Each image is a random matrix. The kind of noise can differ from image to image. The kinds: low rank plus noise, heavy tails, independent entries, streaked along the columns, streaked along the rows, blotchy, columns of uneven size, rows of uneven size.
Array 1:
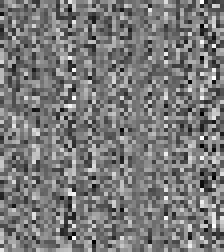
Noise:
columns of uneven size
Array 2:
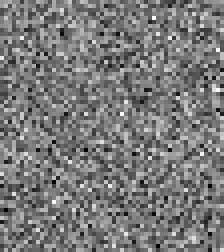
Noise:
independent entries
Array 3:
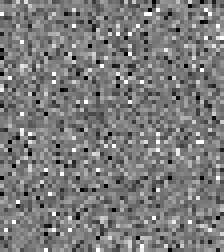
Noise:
heavy tails
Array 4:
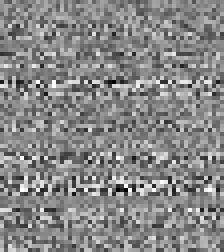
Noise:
rows of uneven size
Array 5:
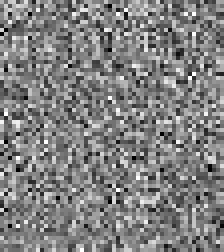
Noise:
low rank plus noise
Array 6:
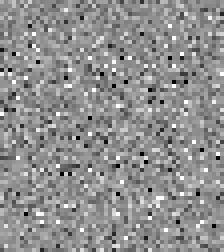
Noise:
heavy tails
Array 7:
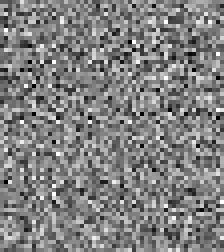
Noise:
low rank plus noise
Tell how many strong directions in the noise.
five to eight
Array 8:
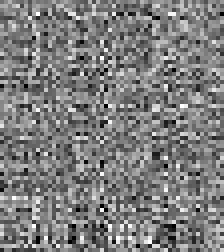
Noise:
low rank plus noise
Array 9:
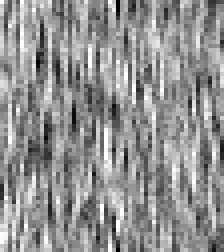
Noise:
streaked along the columns
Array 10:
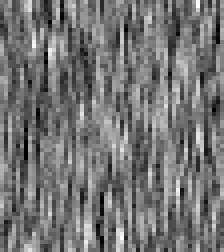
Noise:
streaked along the columns
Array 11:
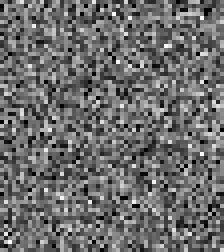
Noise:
independent entries
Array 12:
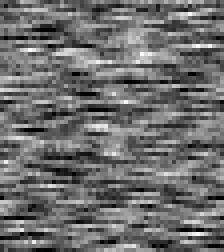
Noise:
streaked along the rows
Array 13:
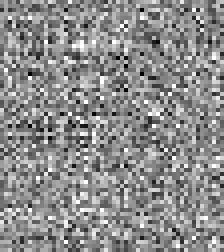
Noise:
low rank plus noise
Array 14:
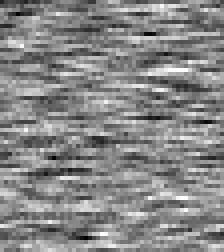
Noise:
streaked along the rows
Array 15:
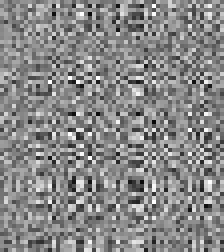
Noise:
low rank plus noise
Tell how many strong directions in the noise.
one
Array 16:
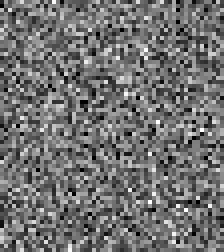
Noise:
independent entries
